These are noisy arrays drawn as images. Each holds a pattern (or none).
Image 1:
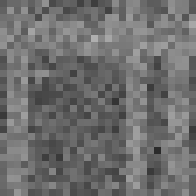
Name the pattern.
bands of rows crossing bands of columns
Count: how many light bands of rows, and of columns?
1 and 3
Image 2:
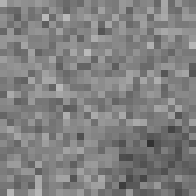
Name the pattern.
one block
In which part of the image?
bottom right
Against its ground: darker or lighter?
darker
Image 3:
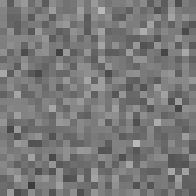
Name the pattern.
only noise
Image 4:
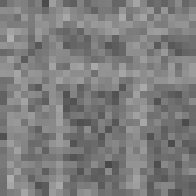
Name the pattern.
bands of rows crossing bands of columns
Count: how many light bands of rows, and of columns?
2 and 3
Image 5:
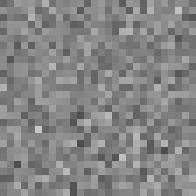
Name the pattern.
only noise
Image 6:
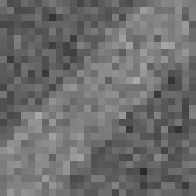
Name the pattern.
a diagonal band
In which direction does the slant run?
bottom left to top right
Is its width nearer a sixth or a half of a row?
a half
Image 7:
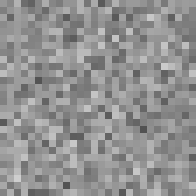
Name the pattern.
only noise
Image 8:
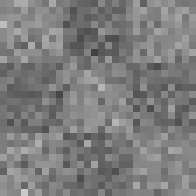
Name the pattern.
a checkerboard
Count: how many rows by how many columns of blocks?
3 by 3
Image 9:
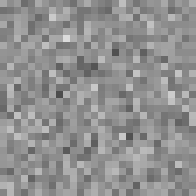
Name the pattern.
only noise
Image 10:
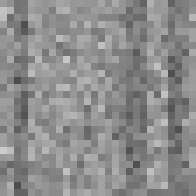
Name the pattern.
bands of columns
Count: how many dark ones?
3
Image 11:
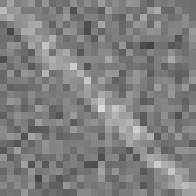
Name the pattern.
a diagonal band
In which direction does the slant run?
top left to bottom right
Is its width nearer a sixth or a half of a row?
a sixth
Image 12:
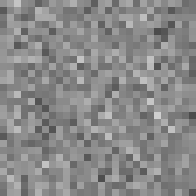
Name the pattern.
only noise
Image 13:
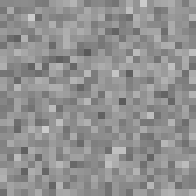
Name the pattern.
only noise
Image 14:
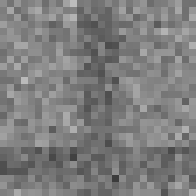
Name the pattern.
bands of rows crossing bands of columns
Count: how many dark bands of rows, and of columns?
1 and 1
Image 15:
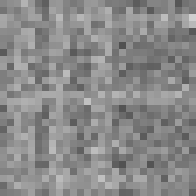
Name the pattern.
bands of rows crossing bands of columns
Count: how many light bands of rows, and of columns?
3 and 3
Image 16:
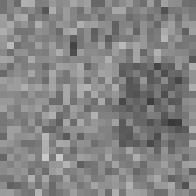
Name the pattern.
one block
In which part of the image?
middle right
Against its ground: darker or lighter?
darker
